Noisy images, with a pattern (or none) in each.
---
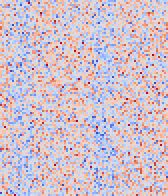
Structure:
bands of columns
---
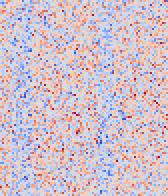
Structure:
bands of columns
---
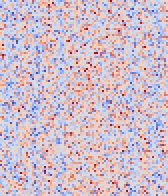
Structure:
bands of columns
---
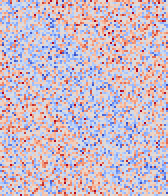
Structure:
a diagonal band
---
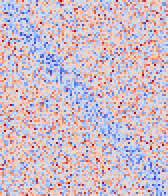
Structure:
a diagonal band
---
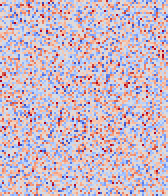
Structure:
only noise
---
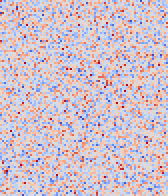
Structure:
only noise
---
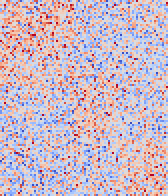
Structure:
blocks along the diagonal
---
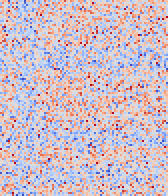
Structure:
bands of rows crossing bands of columns
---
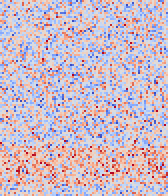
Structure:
one band of rows
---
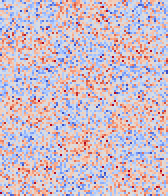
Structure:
a checkerboard
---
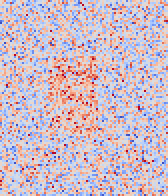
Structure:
one block
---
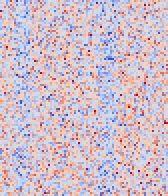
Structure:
bands of columns
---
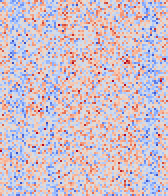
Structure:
bands of columns
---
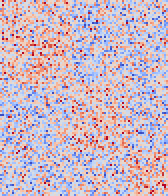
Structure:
blocks along the diagonal
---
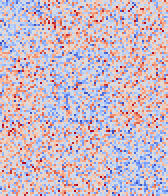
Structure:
blocks along the diagonal
